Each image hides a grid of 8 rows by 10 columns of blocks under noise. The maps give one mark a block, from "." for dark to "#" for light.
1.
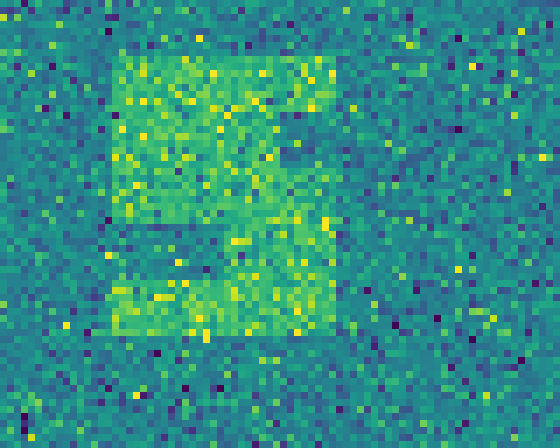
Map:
..........
..####....
..###.....
..####....
....##....
..####....
..........
..........
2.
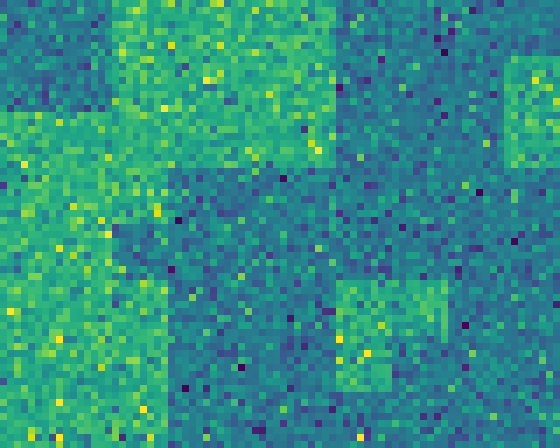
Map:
..####....
..####...#
######...#
###.......
##........
###...##..
###...#...
###.......
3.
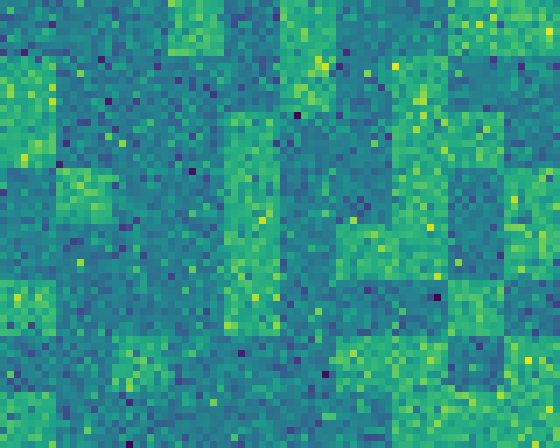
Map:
...#.#..##
#....#.#..
#...#..##.
.#..#..#.#
....#.##.#
#...#...#.
..#...##.#
#......###
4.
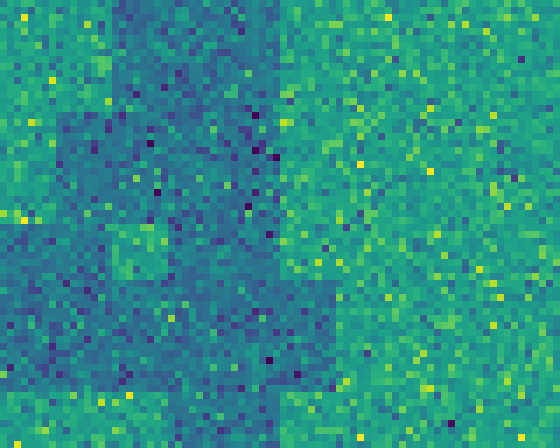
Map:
##...#####
##...#####
#....#####
#....#####
..#..#####
......####
......####
###..#####
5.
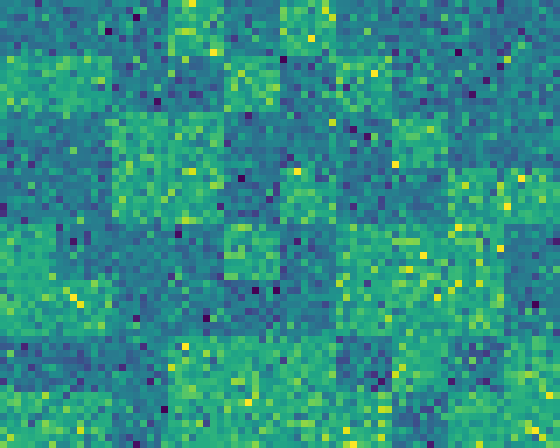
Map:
...#.#....
##..#.#...
..##...#..
..##.#..##
#...#.###.
##....###.
...###.#.#
##.####.##
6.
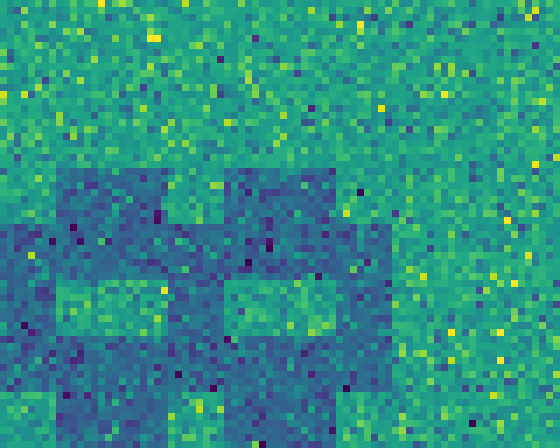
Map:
##########
##########
##########
#..#..####
.......###
.##.##.###
.......###
#..#..####
